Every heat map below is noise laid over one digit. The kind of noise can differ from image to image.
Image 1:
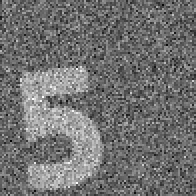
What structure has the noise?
independent entries
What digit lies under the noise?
5
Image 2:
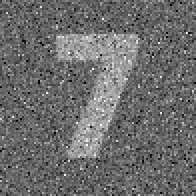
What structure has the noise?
heavy tails
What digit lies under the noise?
7
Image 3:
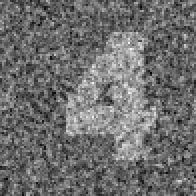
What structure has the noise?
blotchy
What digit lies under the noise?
4
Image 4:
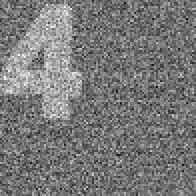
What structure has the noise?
low rank plus noise
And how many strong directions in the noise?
five to eight
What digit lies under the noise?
4
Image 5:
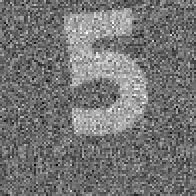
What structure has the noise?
low rank plus noise
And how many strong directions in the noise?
three or four
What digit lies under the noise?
5
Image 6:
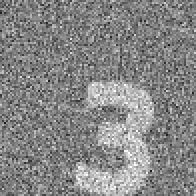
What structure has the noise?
independent entries
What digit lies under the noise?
3
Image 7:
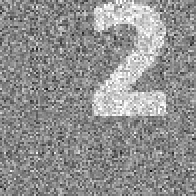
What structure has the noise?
low rank plus noise
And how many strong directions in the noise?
one
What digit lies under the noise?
2
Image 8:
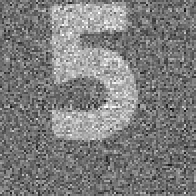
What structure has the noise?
low rank plus noise
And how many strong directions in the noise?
two
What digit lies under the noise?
5
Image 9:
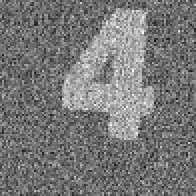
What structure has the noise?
low rank plus noise
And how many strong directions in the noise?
two
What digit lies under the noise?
4
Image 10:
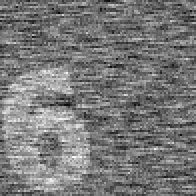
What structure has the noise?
streaked along the rows
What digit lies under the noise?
6
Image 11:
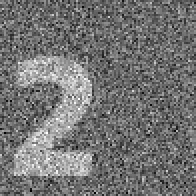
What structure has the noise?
independent entries
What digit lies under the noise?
2
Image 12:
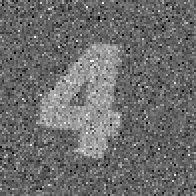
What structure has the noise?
heavy tails
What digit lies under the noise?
4
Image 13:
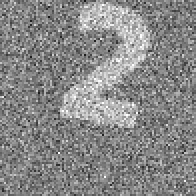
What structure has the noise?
independent entries
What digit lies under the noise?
2
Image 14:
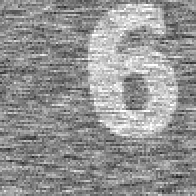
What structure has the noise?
streaked along the rows
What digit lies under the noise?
6
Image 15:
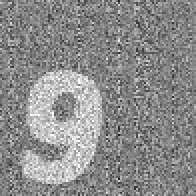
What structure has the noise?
columns of uneven size
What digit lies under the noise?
9
